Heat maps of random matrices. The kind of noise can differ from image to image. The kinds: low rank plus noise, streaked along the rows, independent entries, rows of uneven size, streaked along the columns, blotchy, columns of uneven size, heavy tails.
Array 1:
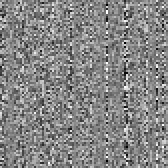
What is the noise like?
columns of uneven size
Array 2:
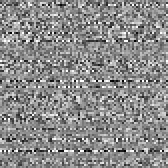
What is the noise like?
rows of uneven size
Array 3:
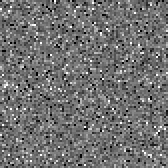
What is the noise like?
heavy tails
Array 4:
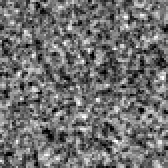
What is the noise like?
blotchy
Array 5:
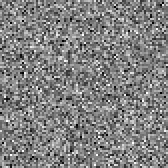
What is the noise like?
independent entries
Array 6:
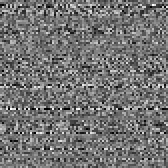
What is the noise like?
rows of uneven size
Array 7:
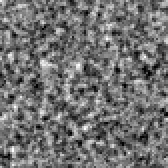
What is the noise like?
blotchy
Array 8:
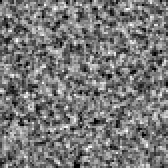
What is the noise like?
blotchy
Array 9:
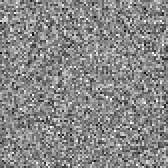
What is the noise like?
independent entries
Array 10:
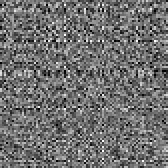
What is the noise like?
low rank plus noise
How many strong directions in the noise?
one
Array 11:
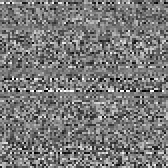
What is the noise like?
rows of uneven size
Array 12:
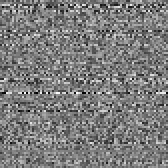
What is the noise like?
rows of uneven size
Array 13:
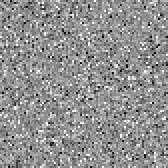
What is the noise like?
heavy tails
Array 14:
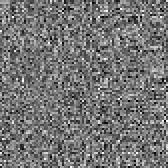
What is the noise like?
low rank plus noise
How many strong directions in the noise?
three or four
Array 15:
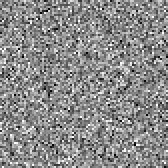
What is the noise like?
independent entries
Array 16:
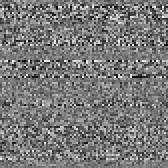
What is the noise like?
rows of uneven size
